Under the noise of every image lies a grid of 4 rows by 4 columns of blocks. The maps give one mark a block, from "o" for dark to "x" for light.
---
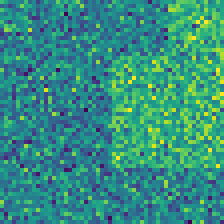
o o o x
o o x x
o o x x
o o o o
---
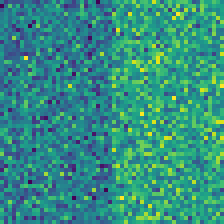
o o x x
o o x x
o o x x
o o x x
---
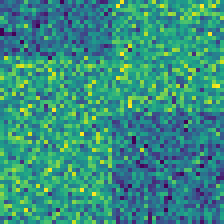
o o x x
x x x x
x x o o
x x o o
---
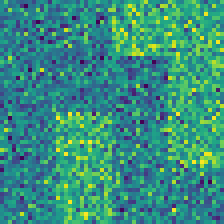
o o x x
o o o x
o x o x
o x o o
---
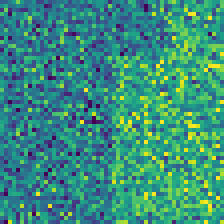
o o o x
o o x x
o o x x
o o x x
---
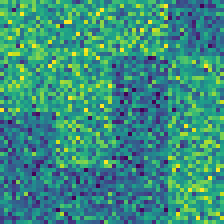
x x x o
x x o x
o x o x
o o o x
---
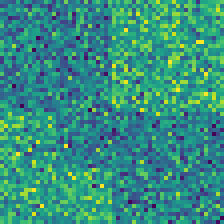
o o x x
o o x x
x o o o
x x o o
